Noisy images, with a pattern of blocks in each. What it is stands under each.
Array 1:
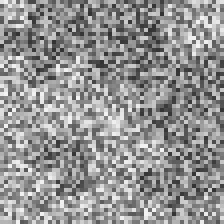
mirrored about the diagonal from the bottom left
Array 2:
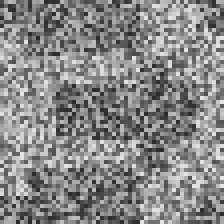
top and bottom mirror each other
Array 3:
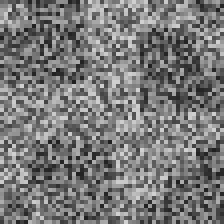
mirrored about the diagonal from the top left
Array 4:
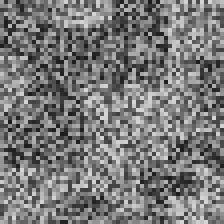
mirrored about the diagonal from the top left
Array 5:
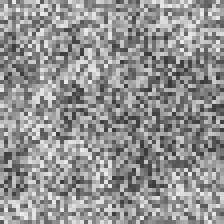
top and bottom mirror each other
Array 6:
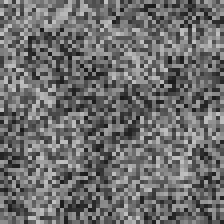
mirrored about the diagonal from the top left
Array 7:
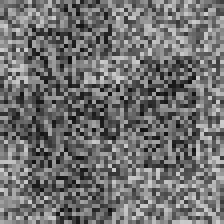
top and bottom mirror each other
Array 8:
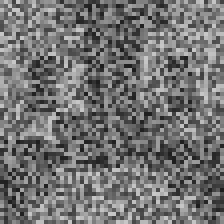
left and right mirror each other
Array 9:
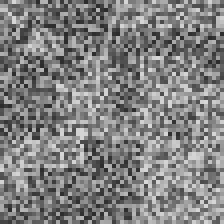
no symmetry
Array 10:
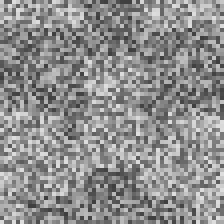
left and right mirror each other
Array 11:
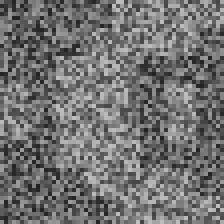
top and bottom mirror each other
